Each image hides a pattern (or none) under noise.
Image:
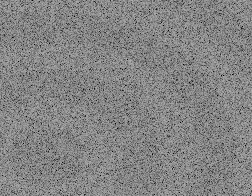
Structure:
rings round one point
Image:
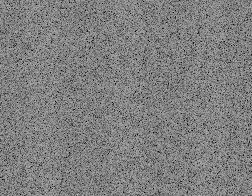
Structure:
vertical stripes
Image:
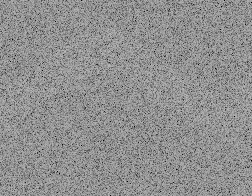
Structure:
a wavy band
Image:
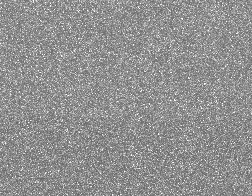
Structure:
a sharp edge
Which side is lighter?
top
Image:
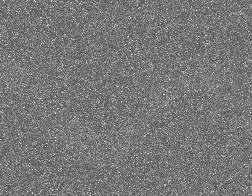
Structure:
a wavy band
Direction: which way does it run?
left to right
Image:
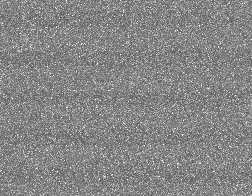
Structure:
horizontal stripes
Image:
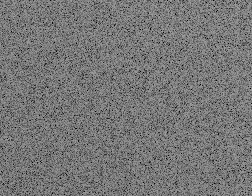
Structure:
a smooth slope
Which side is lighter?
top right
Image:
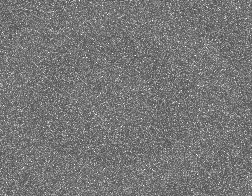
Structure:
rings round one point
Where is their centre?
centre
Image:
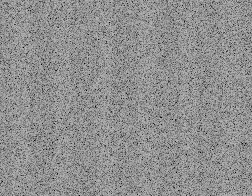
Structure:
vertical stripes
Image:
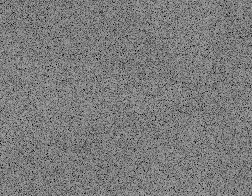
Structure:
spokes from one point
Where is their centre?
middle right
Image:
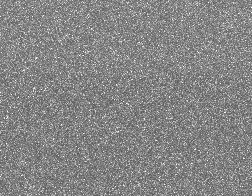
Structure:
a sharp edge
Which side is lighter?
top
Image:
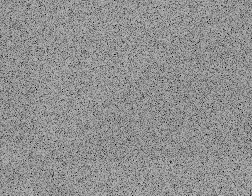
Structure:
spokes from one point
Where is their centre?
bottom left
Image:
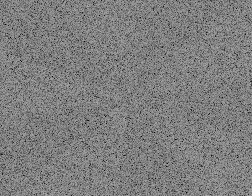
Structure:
spokes from one point
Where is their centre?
centre
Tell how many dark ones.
5
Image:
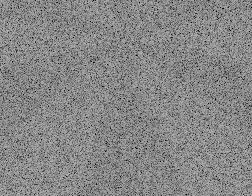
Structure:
spokes from one point
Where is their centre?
top middle
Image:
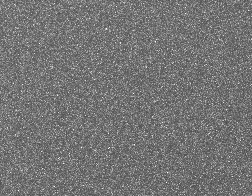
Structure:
a smooth slope
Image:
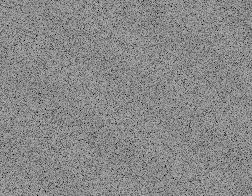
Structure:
diagonal stripes
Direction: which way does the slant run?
top left to bottom right
